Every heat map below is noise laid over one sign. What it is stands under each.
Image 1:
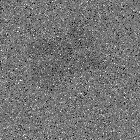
not-equal sign
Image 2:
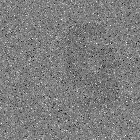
section sign
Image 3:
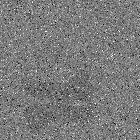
not-equal sign
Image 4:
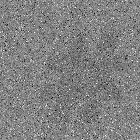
hash sign
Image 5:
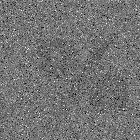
percent sign
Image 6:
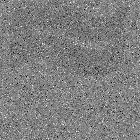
approximately sign
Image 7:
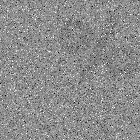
percent sign
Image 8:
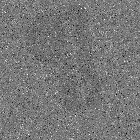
pilcrow
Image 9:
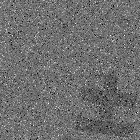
plus-minus sign
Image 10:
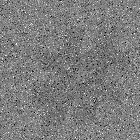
hash sign
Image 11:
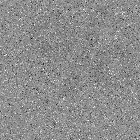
percent sign
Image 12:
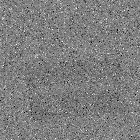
equals sign
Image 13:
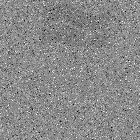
approximately sign
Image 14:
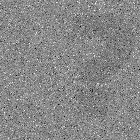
question mark
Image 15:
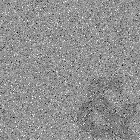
ampersand
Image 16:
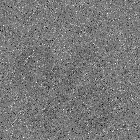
percent sign
